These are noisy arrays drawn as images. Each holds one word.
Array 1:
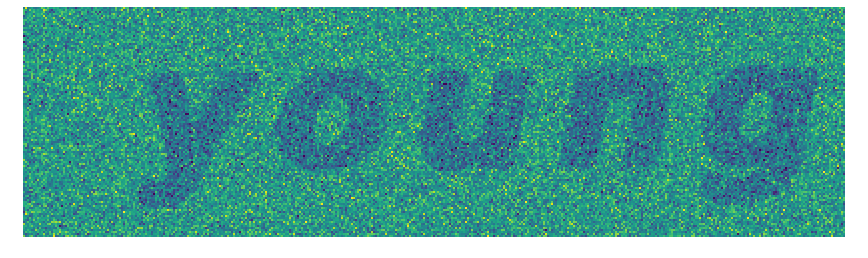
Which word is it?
young
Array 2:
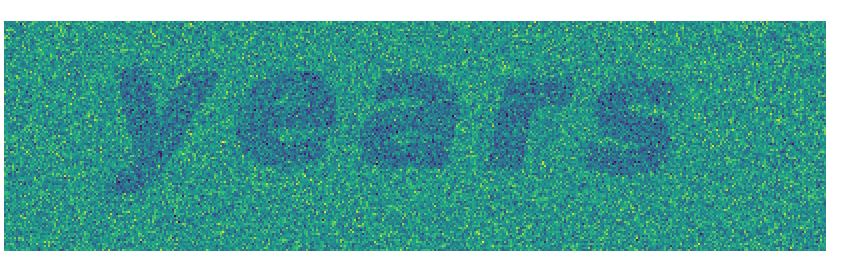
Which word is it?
years
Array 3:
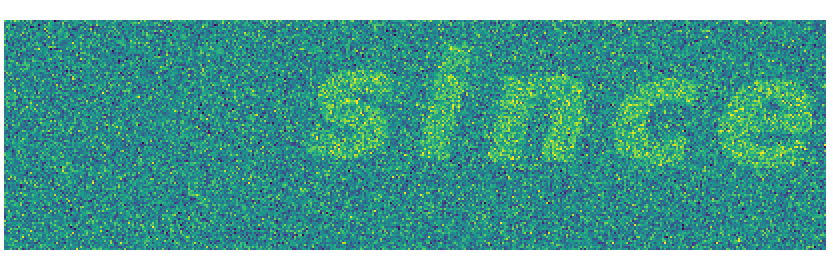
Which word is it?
since
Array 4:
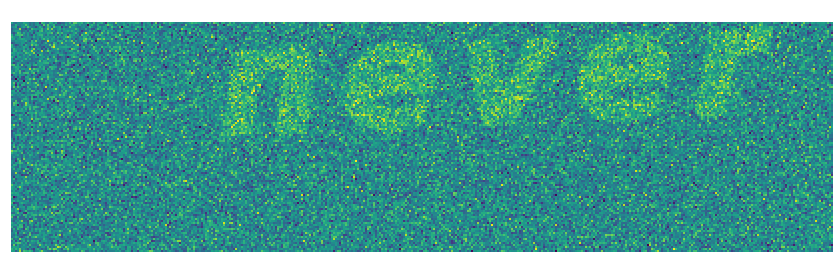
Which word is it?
never
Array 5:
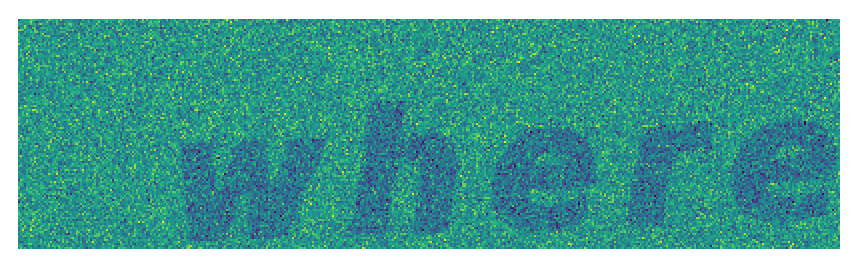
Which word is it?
where
